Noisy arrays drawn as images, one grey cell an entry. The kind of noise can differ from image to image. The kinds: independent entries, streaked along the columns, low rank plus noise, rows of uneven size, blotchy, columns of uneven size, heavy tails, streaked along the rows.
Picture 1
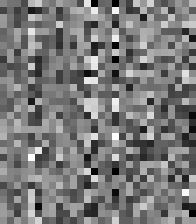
columns of uneven size
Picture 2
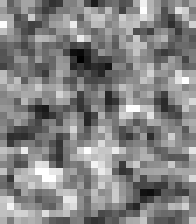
blotchy
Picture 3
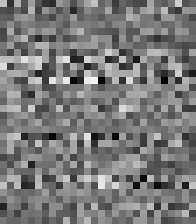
rows of uneven size
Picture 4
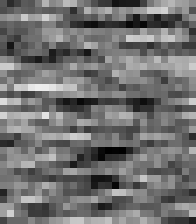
streaked along the rows
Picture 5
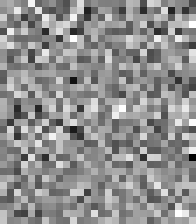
low rank plus noise
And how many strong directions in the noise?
three or four
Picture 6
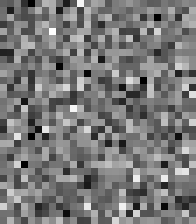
independent entries
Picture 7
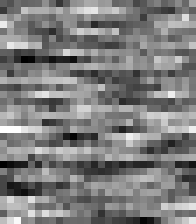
streaked along the rows
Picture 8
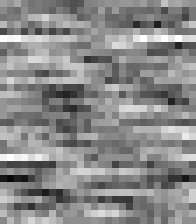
streaked along the rows
